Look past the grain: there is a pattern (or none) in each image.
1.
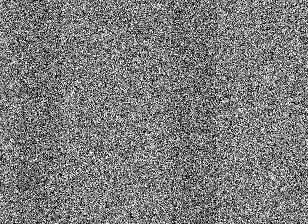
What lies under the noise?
bands of columns
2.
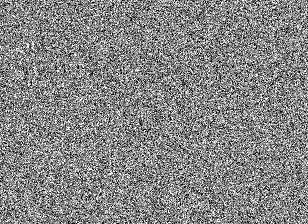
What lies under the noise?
only noise
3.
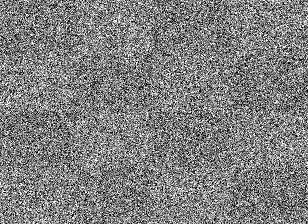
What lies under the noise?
a checkerboard
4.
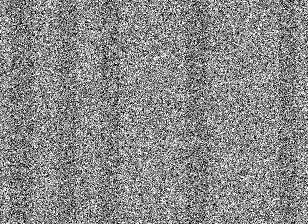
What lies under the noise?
bands of columns
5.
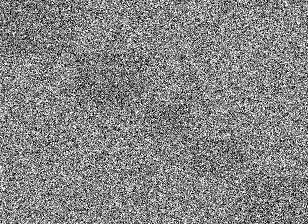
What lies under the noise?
blocks along the diagonal
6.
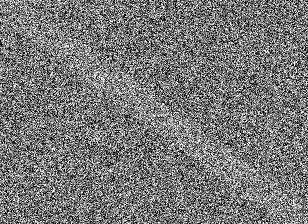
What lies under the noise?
a diagonal band
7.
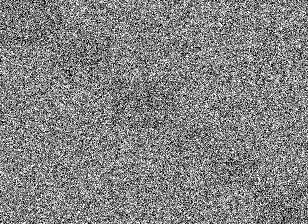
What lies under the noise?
blocks along the diagonal
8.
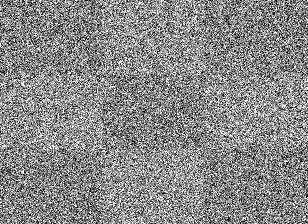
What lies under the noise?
a checkerboard
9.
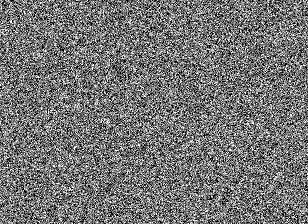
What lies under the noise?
only noise
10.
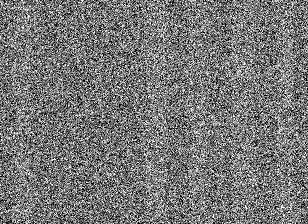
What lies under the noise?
bands of columns
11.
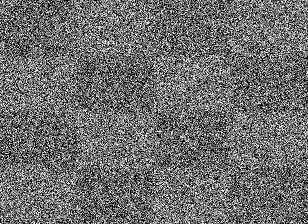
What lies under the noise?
a checkerboard
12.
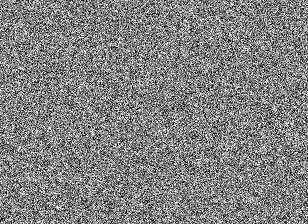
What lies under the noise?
only noise
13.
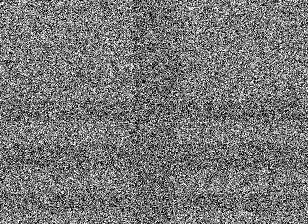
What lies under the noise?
bands of rows crossing bands of columns
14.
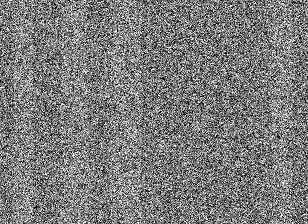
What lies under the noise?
bands of columns
